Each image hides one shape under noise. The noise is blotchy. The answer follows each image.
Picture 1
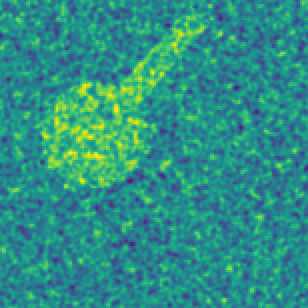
light lollipop
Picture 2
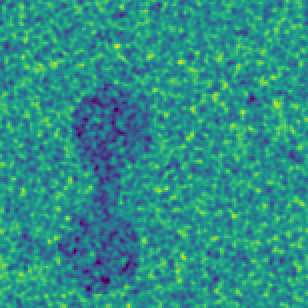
dark dumbbell
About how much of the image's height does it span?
two thirds
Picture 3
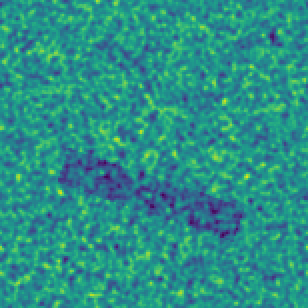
dark bar
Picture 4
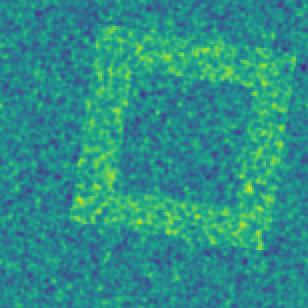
light square frame
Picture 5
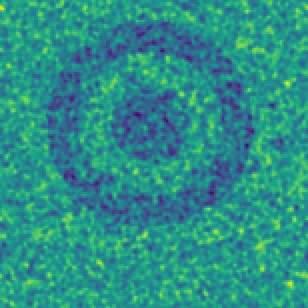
dark bullseye
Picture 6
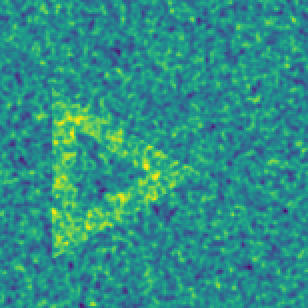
light triangle frame
